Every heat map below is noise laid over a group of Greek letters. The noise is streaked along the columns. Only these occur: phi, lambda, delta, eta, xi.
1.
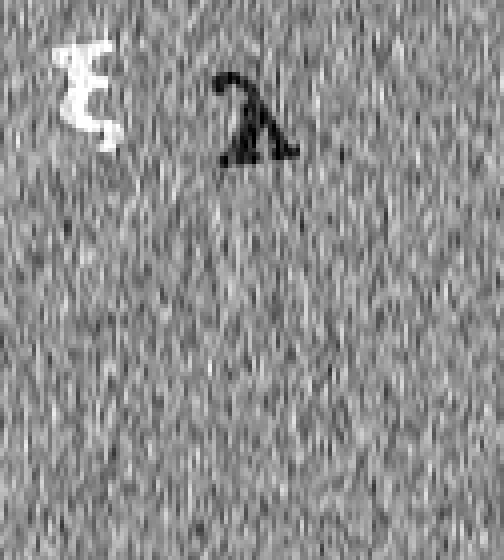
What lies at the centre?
nothing
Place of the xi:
top left
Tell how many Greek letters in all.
2
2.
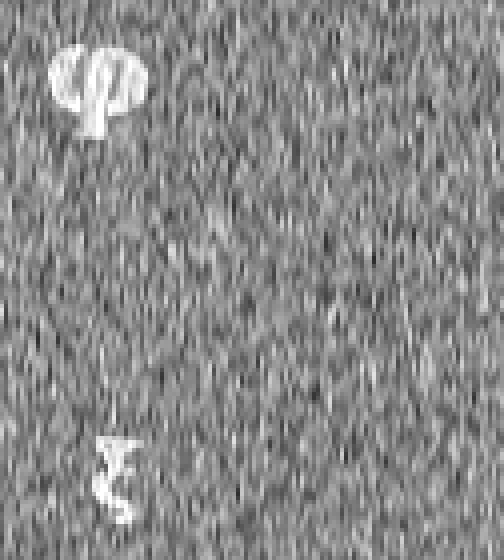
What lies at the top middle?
nothing
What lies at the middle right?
nothing
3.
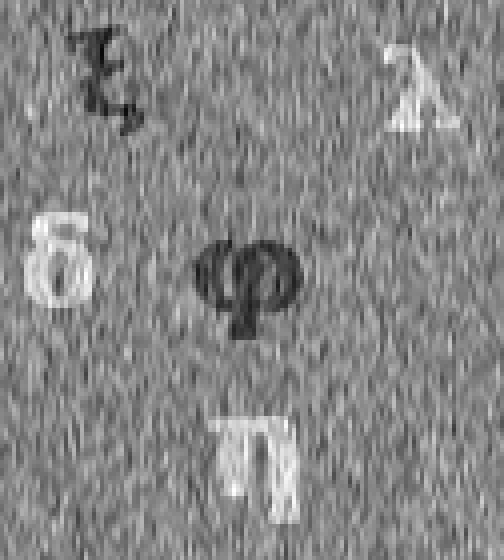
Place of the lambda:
top right
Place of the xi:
top left
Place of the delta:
middle left
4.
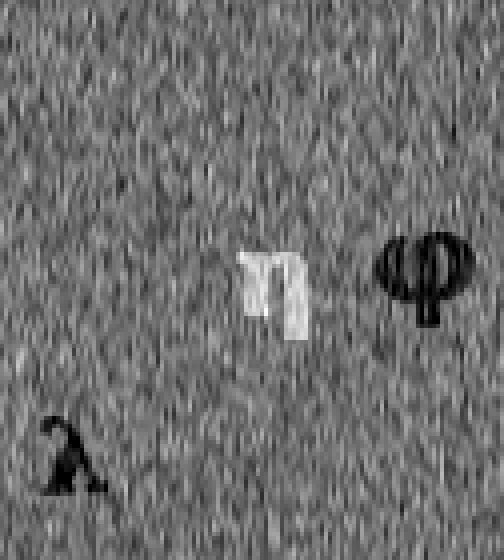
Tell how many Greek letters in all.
3
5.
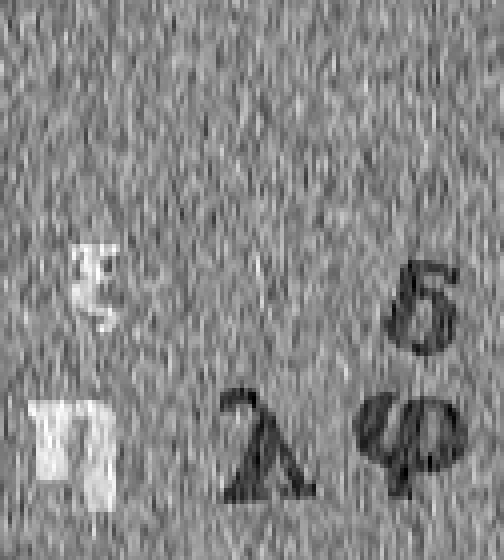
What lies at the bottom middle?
lambda
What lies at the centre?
nothing
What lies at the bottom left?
eta
